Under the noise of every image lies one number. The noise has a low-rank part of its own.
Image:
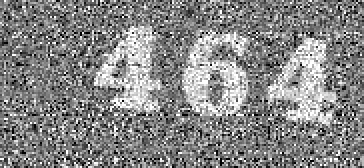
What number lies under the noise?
464
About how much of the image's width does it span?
two thirds
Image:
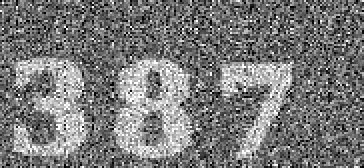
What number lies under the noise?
387
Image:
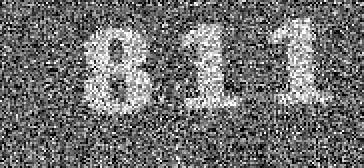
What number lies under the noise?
811
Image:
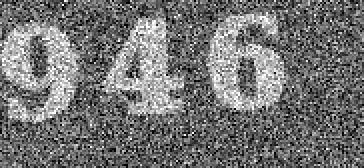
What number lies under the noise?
946
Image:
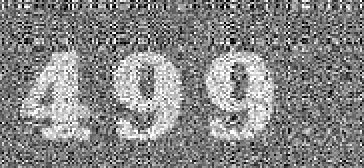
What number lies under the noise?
499
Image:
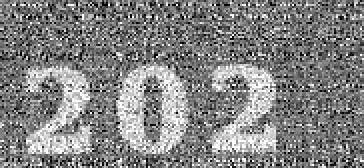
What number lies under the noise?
202
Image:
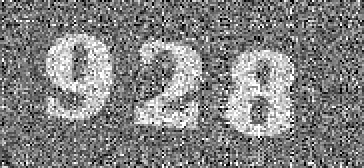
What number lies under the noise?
928
